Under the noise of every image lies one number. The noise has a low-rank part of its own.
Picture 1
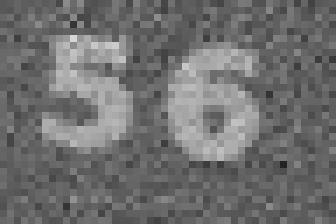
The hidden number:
56
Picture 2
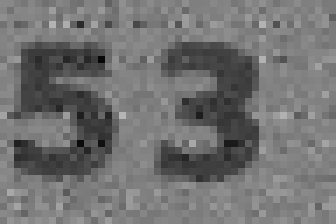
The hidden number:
53
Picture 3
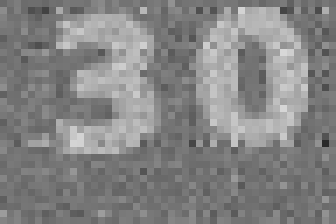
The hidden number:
30
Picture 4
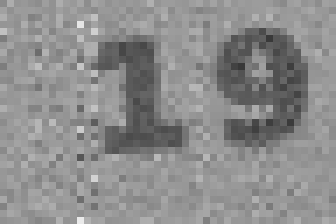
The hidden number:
19
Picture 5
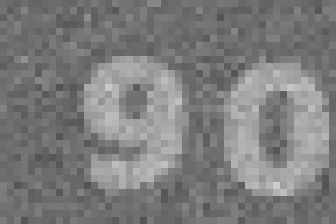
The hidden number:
90
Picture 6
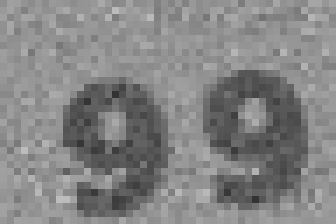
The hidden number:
99
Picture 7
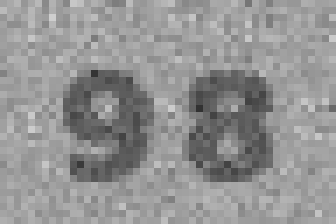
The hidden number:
98
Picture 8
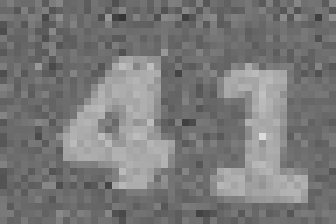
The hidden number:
41
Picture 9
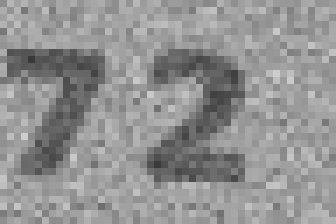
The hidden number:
72
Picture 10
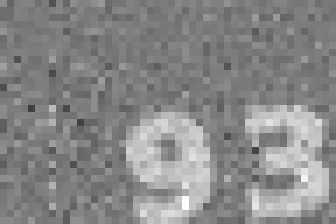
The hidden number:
93
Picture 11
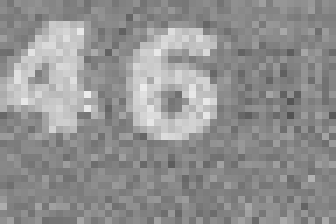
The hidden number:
46
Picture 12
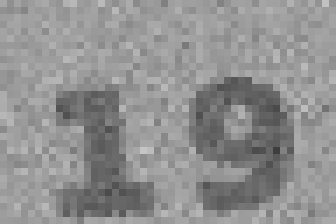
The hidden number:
19
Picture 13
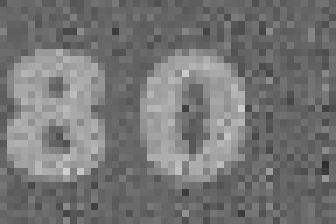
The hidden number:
80
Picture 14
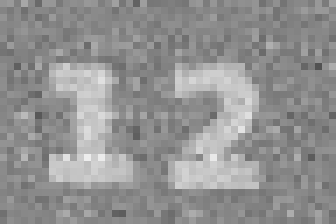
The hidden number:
12
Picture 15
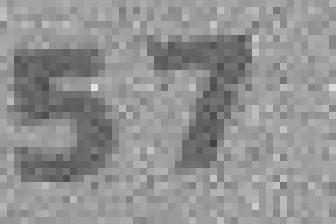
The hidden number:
57
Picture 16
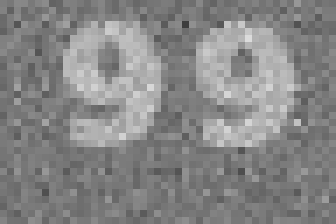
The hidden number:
99
